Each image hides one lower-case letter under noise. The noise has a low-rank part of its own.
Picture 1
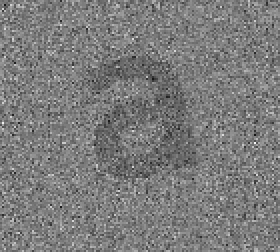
a
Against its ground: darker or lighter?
darker
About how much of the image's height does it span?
half
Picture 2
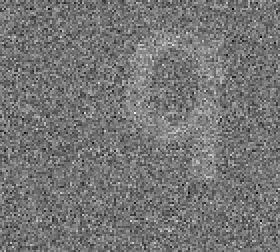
q
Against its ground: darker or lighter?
lighter
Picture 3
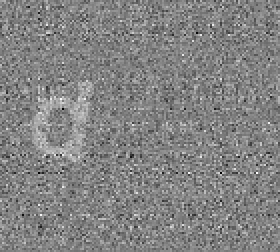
d
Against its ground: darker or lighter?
lighter
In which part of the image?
middle left
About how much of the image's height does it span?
a third
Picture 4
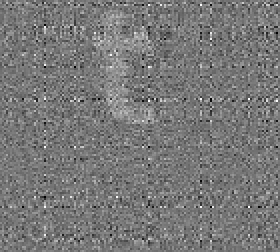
t
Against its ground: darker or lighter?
lighter
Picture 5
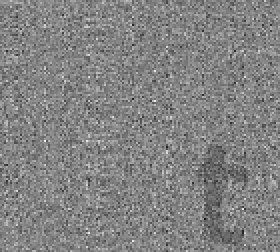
t
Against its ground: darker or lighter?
darker
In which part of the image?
bottom right
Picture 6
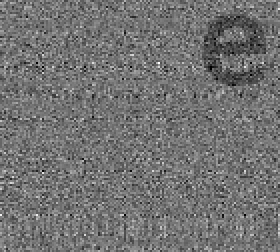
e
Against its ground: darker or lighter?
darker
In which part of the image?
top right
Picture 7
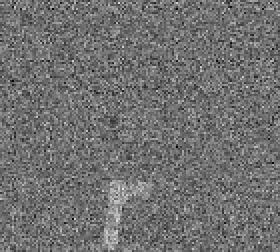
r
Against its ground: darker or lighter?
lighter
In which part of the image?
bottom middle
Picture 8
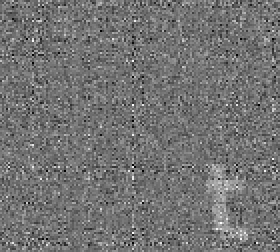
t
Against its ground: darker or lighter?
lighter
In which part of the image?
bottom right
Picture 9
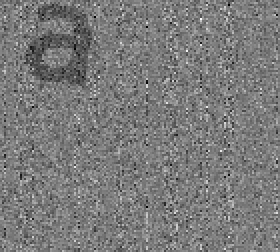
a
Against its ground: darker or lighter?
darker
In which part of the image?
top left
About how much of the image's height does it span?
a third
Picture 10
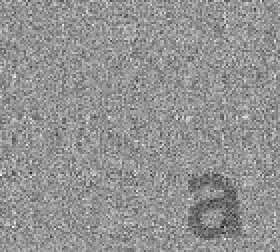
a
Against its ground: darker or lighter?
darker
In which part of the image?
bottom right
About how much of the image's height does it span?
a quarter
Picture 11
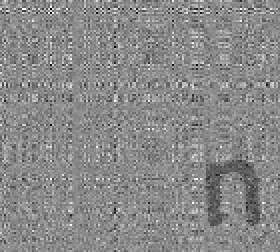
n
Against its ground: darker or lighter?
darker
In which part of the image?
bottom right
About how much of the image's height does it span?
a quarter
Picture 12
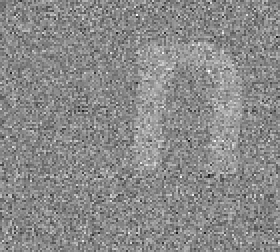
n
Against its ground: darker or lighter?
lighter
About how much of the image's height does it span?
half
